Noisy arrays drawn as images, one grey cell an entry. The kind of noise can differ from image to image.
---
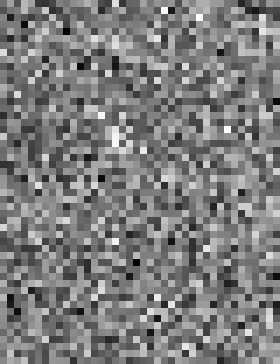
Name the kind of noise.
independent entries
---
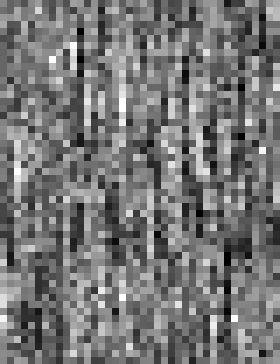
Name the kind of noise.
streaked along the columns
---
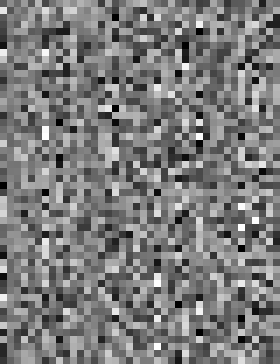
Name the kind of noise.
columns of uneven size
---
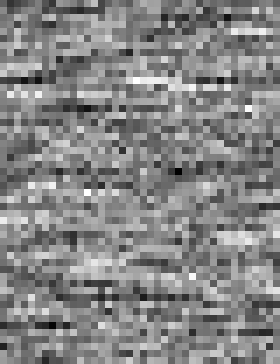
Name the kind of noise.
streaked along the rows
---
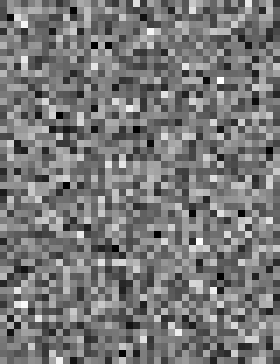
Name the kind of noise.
independent entries
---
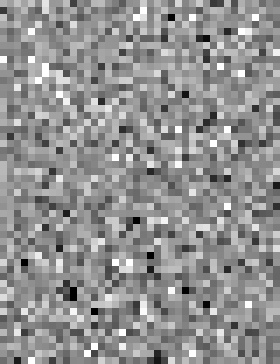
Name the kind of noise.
heavy tails
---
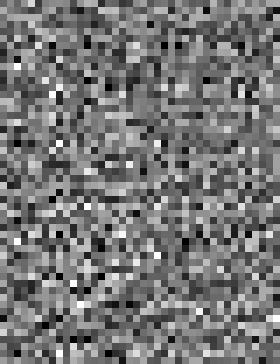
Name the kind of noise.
low rank plus noise
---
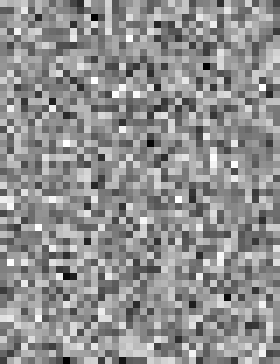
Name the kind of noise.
independent entries
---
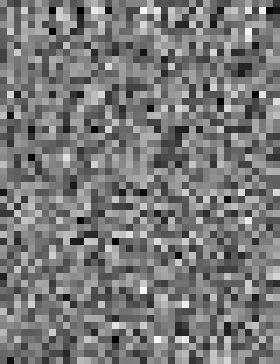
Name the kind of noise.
low rank plus noise
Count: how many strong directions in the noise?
two
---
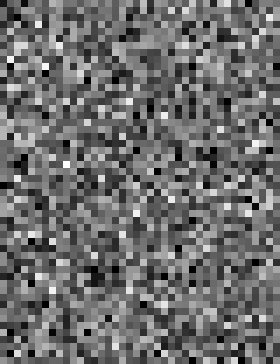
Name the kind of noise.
independent entries
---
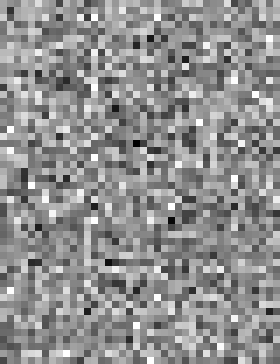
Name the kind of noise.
low rank plus noise
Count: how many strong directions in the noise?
five to eight
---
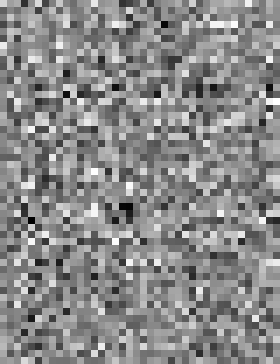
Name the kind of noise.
low rank plus noise
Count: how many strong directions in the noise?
three or four
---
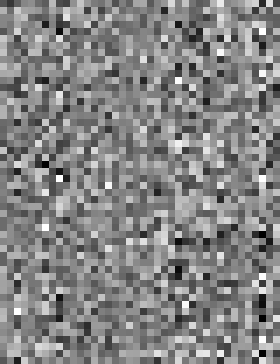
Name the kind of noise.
columns of uneven size
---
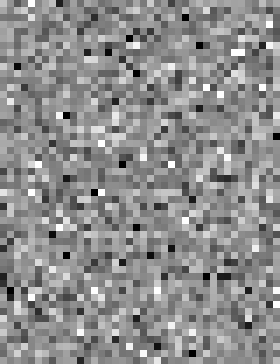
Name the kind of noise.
heavy tails
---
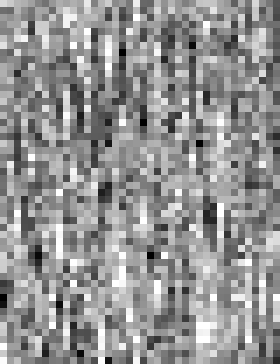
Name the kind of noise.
streaked along the columns
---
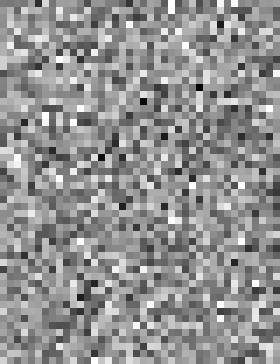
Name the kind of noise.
independent entries
